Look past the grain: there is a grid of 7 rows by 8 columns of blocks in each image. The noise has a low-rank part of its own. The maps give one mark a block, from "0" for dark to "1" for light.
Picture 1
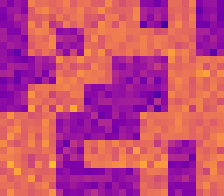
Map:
01111010
01011110
00110011
01100011
11000111
11011101
11000101
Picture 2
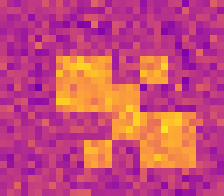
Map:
00000000
00000000
00110100
00111000
00001110
00010110
00000000
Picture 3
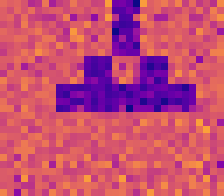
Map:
11110111
11110111
11101011
11000001
11111111
11111111
11111111
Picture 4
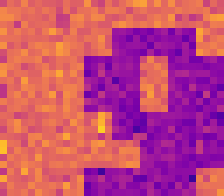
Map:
11111111
11110001
11100100
11100100
11110000
11111000
11100001
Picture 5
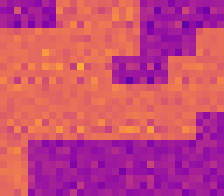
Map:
00111000
11111001
11110011
11111111
11111110
10000000
10000000
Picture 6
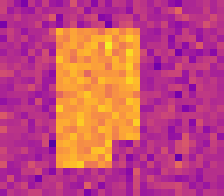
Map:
00000000
00111000
00111000
00111000
00111000
00110000
00000000
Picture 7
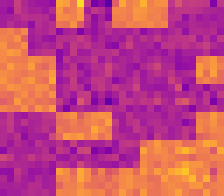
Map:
00101100
10000000
11000001
11000000
00110001
00000111
00111111
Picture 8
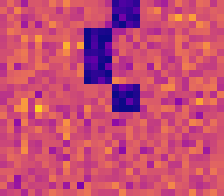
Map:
11110111
11101111
11101111
11110111
11111111
11111111
11111111
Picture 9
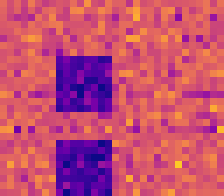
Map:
11111111
11111111
11001111
11001111
11111111
11001111
11001111
